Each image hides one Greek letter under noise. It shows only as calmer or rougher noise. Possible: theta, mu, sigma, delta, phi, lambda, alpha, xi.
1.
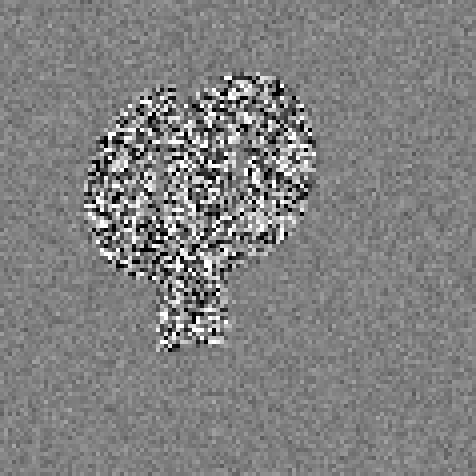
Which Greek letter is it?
phi
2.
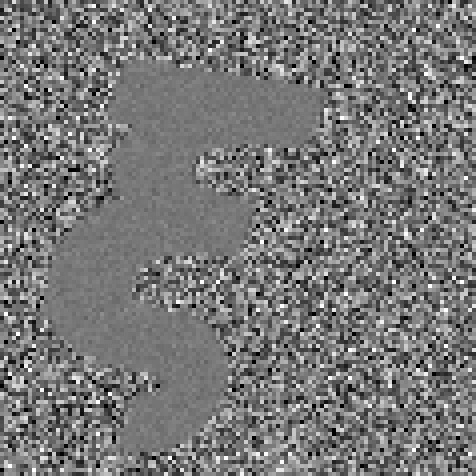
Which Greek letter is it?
xi
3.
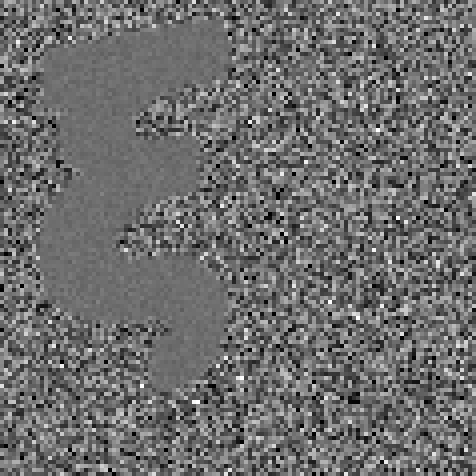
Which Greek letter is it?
xi
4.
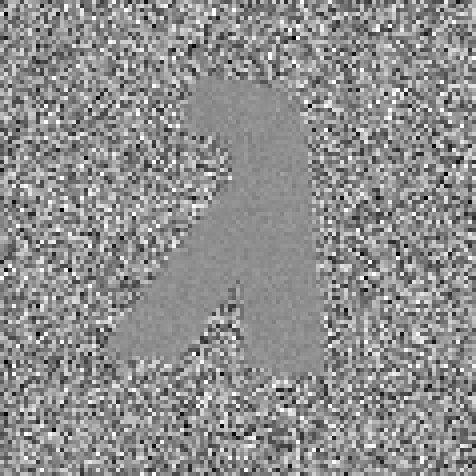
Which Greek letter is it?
lambda
